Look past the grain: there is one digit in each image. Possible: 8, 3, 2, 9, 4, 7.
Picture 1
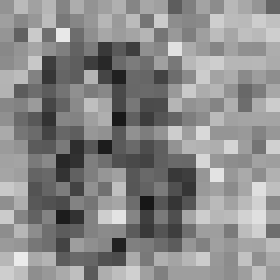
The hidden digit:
8
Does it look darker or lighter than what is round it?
darker
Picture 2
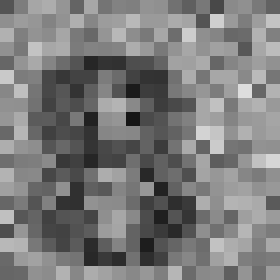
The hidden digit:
8
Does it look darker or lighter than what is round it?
darker
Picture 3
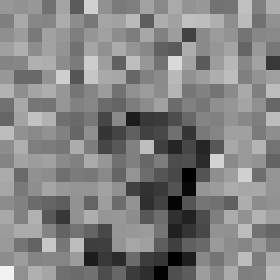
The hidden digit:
3
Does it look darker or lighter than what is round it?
darker
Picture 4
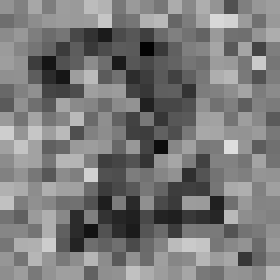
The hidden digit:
2
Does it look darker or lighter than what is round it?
darker
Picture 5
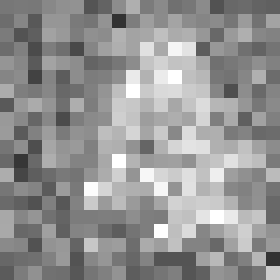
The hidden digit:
4
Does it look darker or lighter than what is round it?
lighter
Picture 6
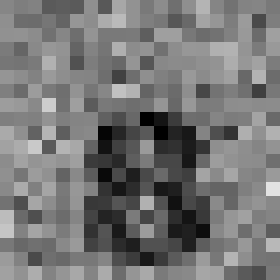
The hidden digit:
8
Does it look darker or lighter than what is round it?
darker
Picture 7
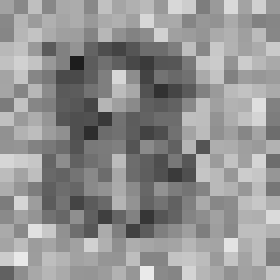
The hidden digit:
8
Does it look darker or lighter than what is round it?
darker
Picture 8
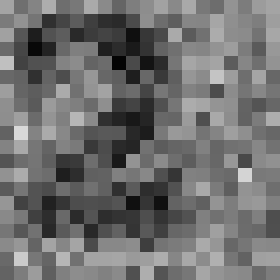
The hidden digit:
2
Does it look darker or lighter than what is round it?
darker
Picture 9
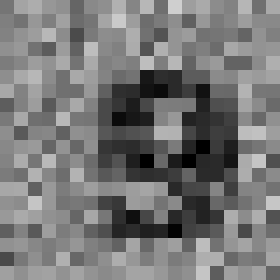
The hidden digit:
9
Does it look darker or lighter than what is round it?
darker
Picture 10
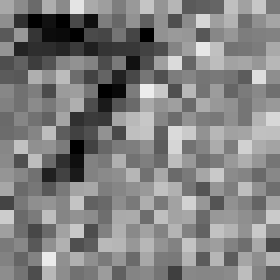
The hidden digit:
7
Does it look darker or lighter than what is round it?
darker
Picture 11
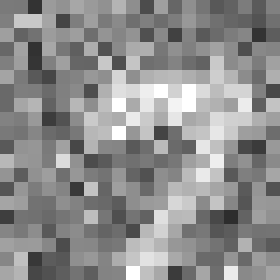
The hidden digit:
7
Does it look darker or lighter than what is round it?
lighter
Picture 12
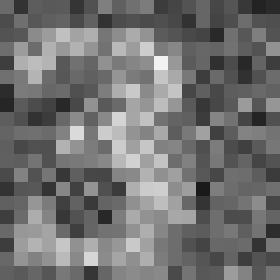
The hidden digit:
3
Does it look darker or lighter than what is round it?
lighter
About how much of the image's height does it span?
nearly all
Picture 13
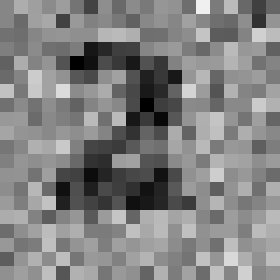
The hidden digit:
2
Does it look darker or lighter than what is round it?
darker
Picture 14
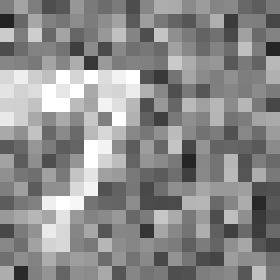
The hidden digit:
7
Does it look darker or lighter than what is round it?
lighter
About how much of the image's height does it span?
two thirds
